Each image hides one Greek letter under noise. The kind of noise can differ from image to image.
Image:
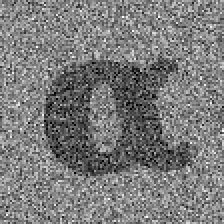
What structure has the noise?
independent entries
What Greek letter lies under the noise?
alpha
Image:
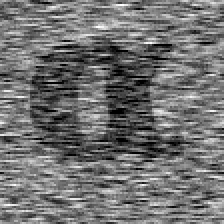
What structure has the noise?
streaked along the rows
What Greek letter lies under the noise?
alpha
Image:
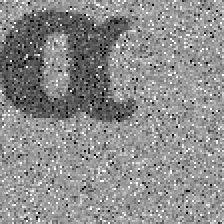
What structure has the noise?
heavy tails
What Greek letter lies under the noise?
alpha
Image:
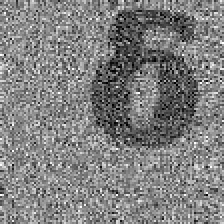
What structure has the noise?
low rank plus noise
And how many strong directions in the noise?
five to eight
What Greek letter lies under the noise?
delta
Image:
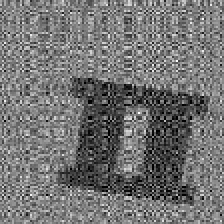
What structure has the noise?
low rank plus noise
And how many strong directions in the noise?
one
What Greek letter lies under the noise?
pi
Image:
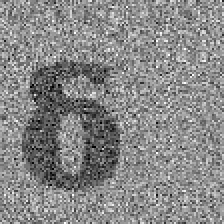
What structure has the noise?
low rank plus noise
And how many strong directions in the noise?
five to eight
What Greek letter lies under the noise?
delta
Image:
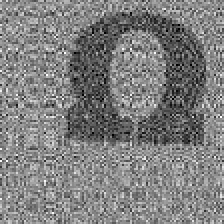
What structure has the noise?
low rank plus noise
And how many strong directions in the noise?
two
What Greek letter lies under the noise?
omega
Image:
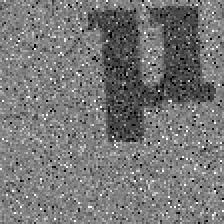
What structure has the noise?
heavy tails
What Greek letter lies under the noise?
mu
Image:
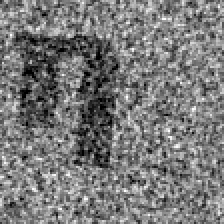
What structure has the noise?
blotchy
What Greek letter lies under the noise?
eta
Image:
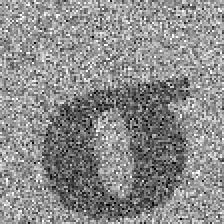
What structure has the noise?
independent entries
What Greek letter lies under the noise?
sigma
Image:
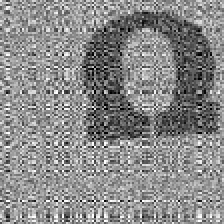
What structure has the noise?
low rank plus noise
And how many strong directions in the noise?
one
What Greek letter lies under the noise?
omega
